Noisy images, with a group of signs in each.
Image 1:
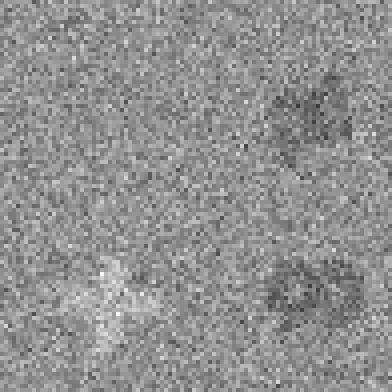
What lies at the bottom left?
plus sign
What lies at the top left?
nothing
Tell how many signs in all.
3
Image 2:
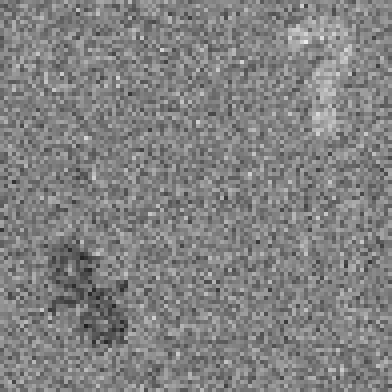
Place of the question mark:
top right
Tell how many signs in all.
2
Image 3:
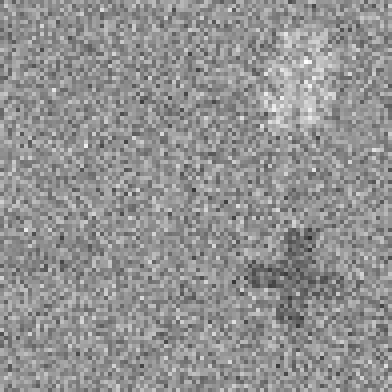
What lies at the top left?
nothing
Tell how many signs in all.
2
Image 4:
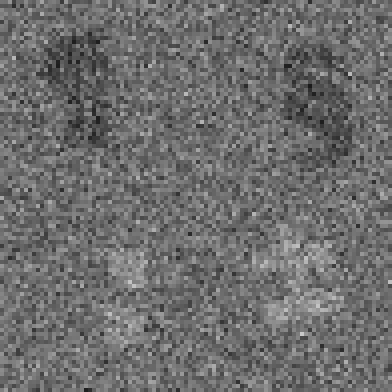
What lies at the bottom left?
colon
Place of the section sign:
top right
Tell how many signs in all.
4
